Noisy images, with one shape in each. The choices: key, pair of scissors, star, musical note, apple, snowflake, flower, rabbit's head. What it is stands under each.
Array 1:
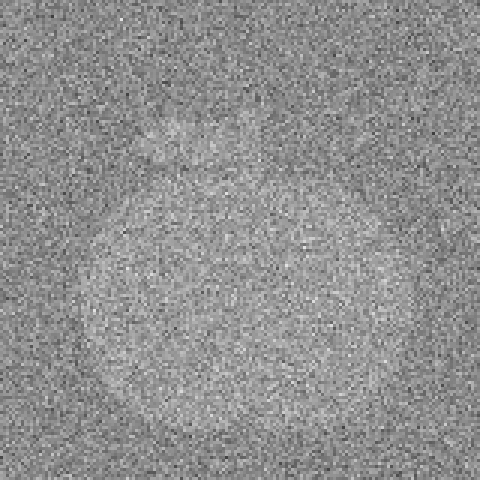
apple
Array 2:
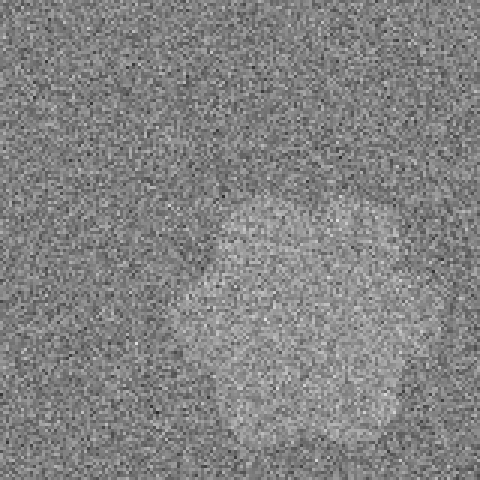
flower
